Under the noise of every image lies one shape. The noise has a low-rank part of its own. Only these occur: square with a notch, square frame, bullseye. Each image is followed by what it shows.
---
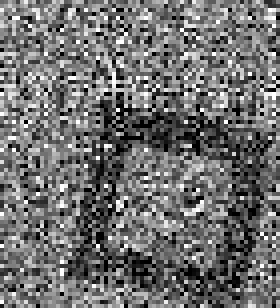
square frame
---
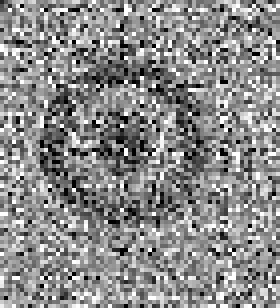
bullseye
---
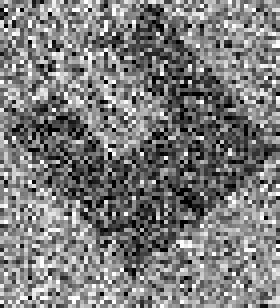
square with a notch
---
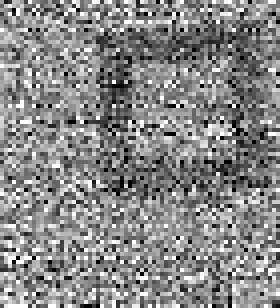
square frame
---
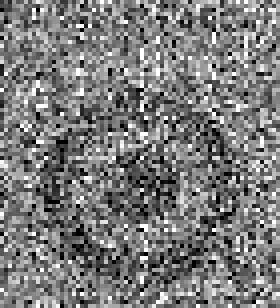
bullseye
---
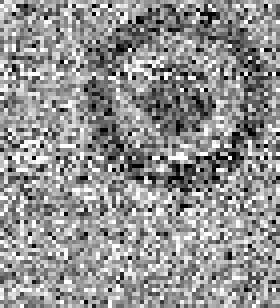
bullseye
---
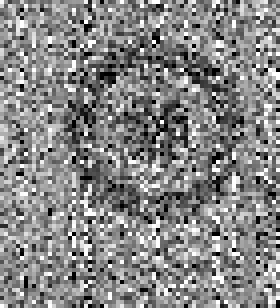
bullseye
